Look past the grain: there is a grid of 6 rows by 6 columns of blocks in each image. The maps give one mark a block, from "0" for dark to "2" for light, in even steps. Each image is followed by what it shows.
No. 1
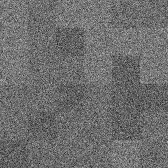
2 1 2 2 1 1
2 1 0 2 2 2
2 1 1 2 0 2
1 1 0 1 0 0
1 0 1 1 0 1
0 1 1 1 2 1
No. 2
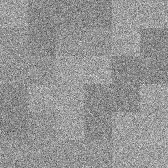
2 0 0 0 2 2
1 0 1 1 2 0
1 1 2 2 0 0
0 2 2 0 0 2
0 1 2 0 2 2
1 1 1 1 2 2
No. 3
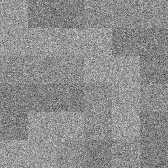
2 0 0 1 1 1
2 2 2 2 0 0
1 1 1 2 2 0
0 0 0 1 2 1
0 2 2 1 2 0
2 2 1 0 1 0
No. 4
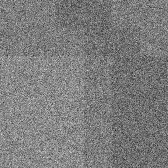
1 1 0 0 1 1
1 1 1 0 0 1
2 2 2 1 0 0
2 2 2 1 0 0
2 2 2 1 0 0
2 2 2 1 0 0
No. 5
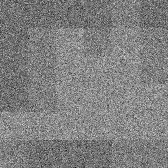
0 0 0 0 1 0
0 1 2 1 2 1
0 1 2 2 2 1
0 1 2 2 2 2
2 2 2 2 2 2
1 0 0 0 1 1
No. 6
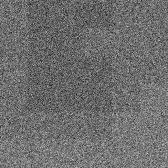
1 0 0 0 1 1
1 0 0 1 1 1
1 0 0 0 1 1
1 0 0 0 1 2
1 1 1 1 2 2
2 2 2 2 2 2
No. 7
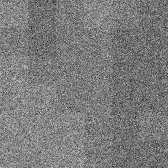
2 0 1 2 1 0
1 0 1 1 0 0
2 1 1 1 0 0
2 2 1 1 0 0
2 2 2 1 0 1
2 2 2 1 0 0
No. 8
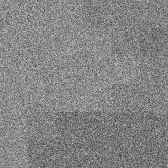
2 2 2 1 1 1
2 2 2 2 1 0
2 2 2 2 2 1
2 2 2 2 1 1
2 1 0 0 0 0
2 0 0 0 0 0
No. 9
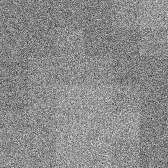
0 0 0 0 1 2
0 0 1 0 0 1
0 1 1 1 0 0
0 1 2 2 1 0
1 1 2 2 2 0
1 1 2 2 1 0
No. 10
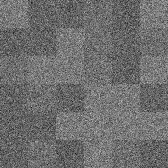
2 0 0 1 0 2
0 0 2 1 0 1
1 2 2 1 0 2
0 1 0 2 2 0
0 0 2 2 2 2
0 1 0 2 1 0
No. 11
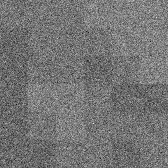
1 1 1 2 2 2
0 1 1 1 2 2
0 1 1 0 1 2
0 2 2 1 0 0
0 1 2 1 1 1
0 0 1 1 0 1
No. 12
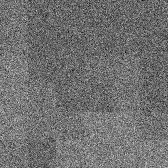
1 0 0 0 0 0
1 0 0 0 0 0
2 0 0 1 1 0
2 1 0 0 1 0
2 1 1 2 2 1
1 0 2 2 2 2
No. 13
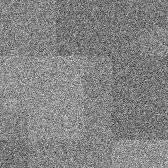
1 1 0 0 0 0
1 1 0 0 0 1
2 2 2 1 0 0
2 2 2 1 0 0
1 2 2 1 0 0
0 1 1 1 2 2
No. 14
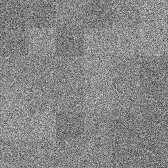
0 0 1 0 1 2
0 2 0 2 2 2
1 1 1 2 1 0
2 1 1 2 1 0
2 2 0 1 0 0
1 1 1 1 0 0
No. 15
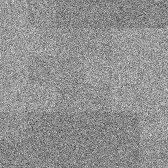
2 1 0 0 0 0
2 2 1 1 2 2
2 1 1 2 2 2
2 2 1 1 2 2
1 0 0 0 0 2
0 0 0 0 0 1
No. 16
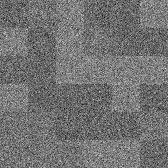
0 1 2 0 0 2
2 0 2 1 0 0
0 0 2 2 2 2
2 0 0 0 2 0
1 1 0 0 0 1
1 1 1 2 2 0
